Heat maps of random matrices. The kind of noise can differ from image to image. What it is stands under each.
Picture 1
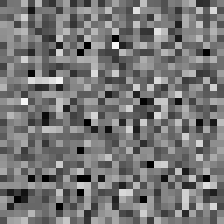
low rank plus noise
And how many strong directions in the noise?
three or four
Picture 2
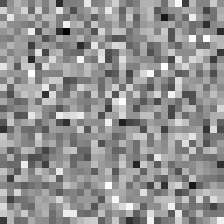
independent entries
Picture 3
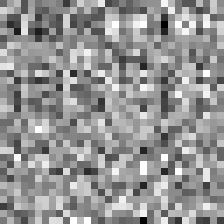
low rank plus noise
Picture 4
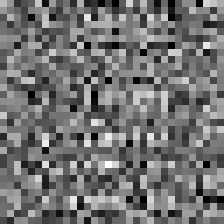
low rank plus noise
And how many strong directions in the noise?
two
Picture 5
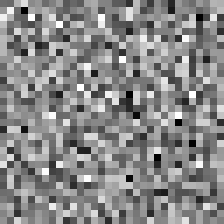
independent entries
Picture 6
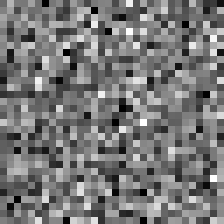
independent entries
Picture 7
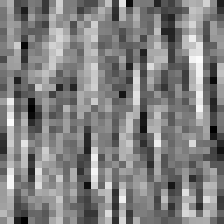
streaked along the columns
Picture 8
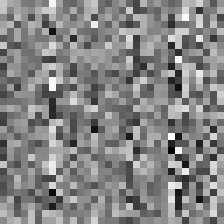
columns of uneven size
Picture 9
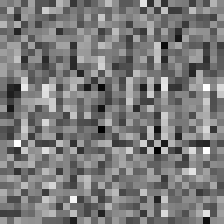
low rank plus noise
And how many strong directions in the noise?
one
